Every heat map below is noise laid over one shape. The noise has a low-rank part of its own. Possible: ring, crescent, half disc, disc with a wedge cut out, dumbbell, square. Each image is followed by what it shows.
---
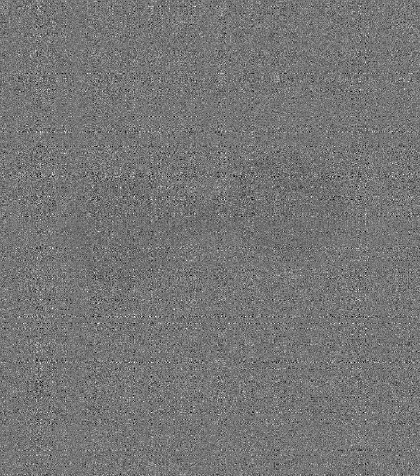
dumbbell
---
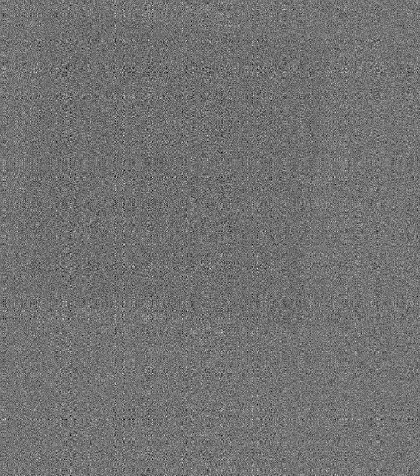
square
